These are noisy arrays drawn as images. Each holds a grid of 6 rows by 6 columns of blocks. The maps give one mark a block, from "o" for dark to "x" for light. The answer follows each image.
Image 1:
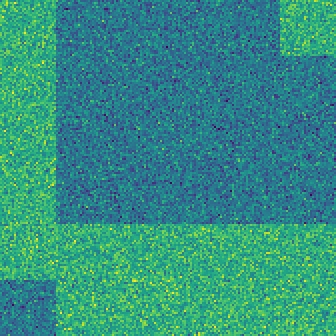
xoooox
xooooo
xooooo
xooooo
xxxxxx
oxxxxx
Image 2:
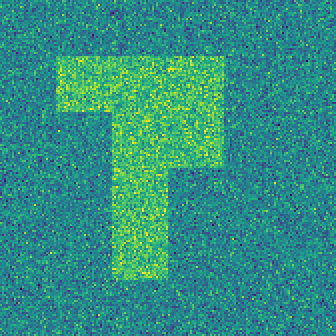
oooooo
oxxxoo
ooxxoo
ooxooo
ooxooo
oooooo
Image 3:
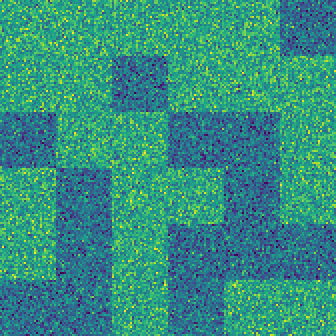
xxxxxo
xxoxxx
oxxoox
xoxxox
xoxooo
ooxoxx
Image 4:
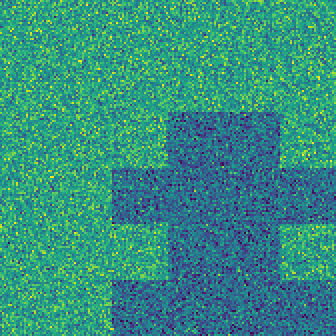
xxxxxx
xxxxxx
xxxoox
xxoooo
xxxoox
xxoooo
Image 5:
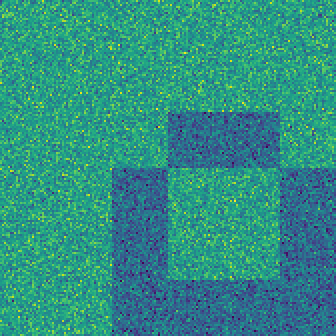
xxxxxx
xxxxxx
xxxoox
xxoxxo
xxoxxo
xxoooo
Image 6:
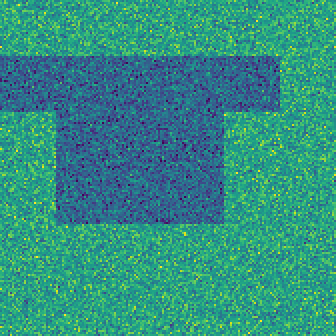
xxxxxx
ooooox
xoooxx
xoooxx
xxxxxx
xxxxxx
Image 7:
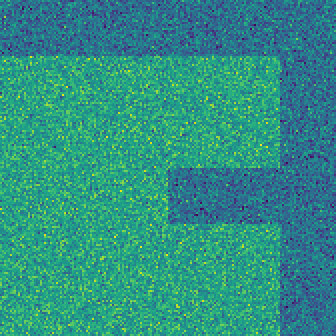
oooooo
xxxxxo
xxxxxo
xxxooo
xxxxxo
xxxxxo
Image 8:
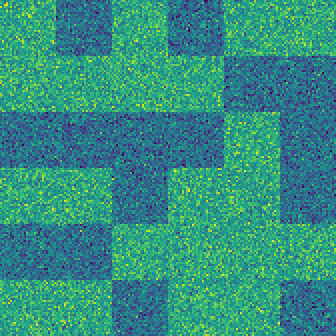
xoxoxx
xxxxoo
ooooxo
xxoxxo
ooxxxx
xxoxxo
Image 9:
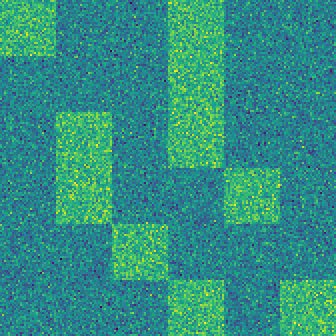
xooxoo
oooxoo
oxoxoo
oxooxo
ooxooo
oooxox
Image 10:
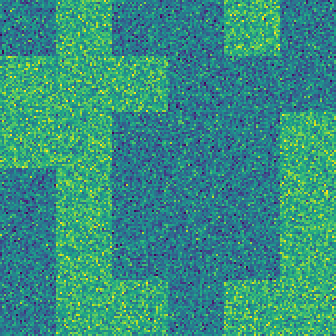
oxooxo
xxxooo
xxooox
oxooox
oxooox
oxxoxx
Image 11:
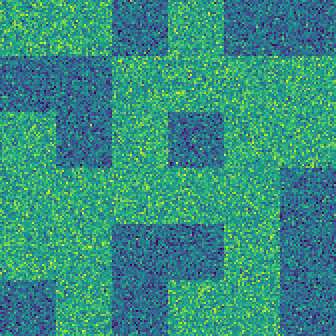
xxoxoo
ooxxxx
xoxoxx
xxxxxo
xxooxo
oxoxxo
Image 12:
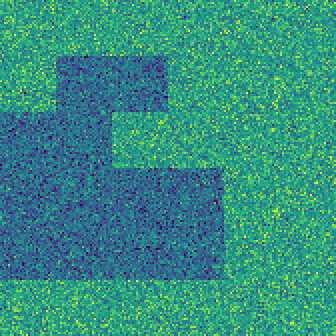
xxxxxx
xooxxx
ooxxxx
ooooxx
ooooxx
xxxxxx
